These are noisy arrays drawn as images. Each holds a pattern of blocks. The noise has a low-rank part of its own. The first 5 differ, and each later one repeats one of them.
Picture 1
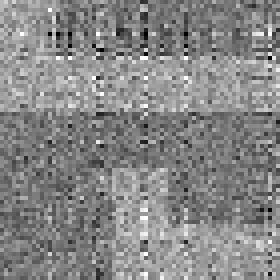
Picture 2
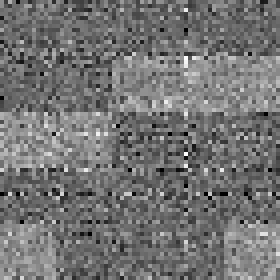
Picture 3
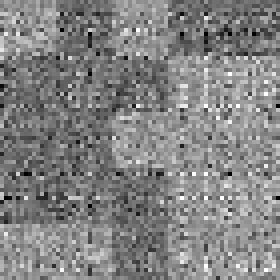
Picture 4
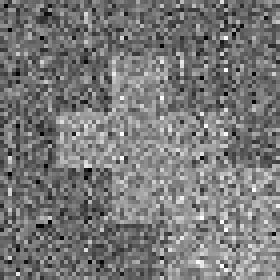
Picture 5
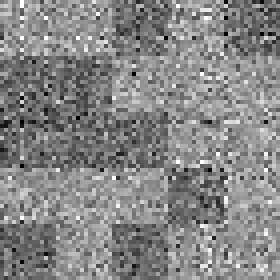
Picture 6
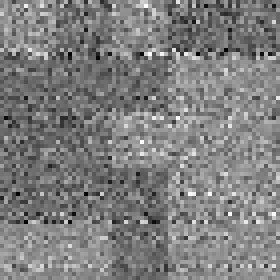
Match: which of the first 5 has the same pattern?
3
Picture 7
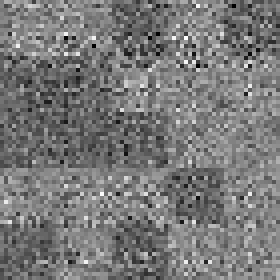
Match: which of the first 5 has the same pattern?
5
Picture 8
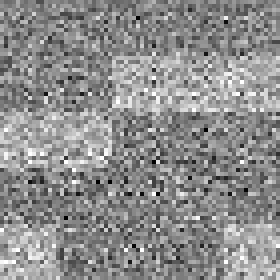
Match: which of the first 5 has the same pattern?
2
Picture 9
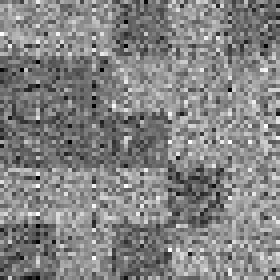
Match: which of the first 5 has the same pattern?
5
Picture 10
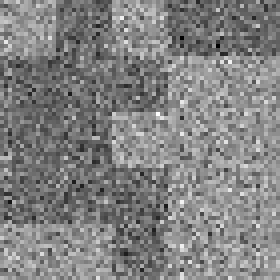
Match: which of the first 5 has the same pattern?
3
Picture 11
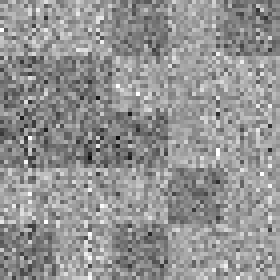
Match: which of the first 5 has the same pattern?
5
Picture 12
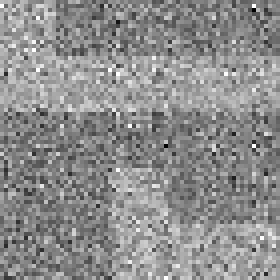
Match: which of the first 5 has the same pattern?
1
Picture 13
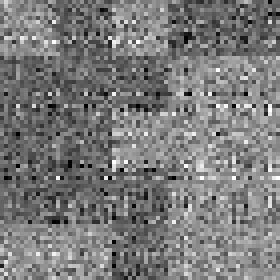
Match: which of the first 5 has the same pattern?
3
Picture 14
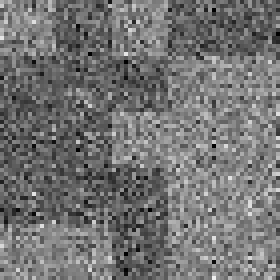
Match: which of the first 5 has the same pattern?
3
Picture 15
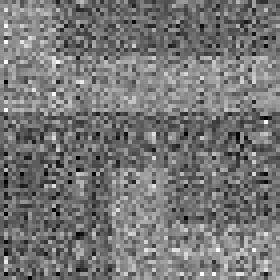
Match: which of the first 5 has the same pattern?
1
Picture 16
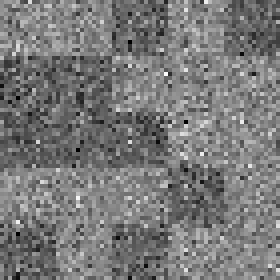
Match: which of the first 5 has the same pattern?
5
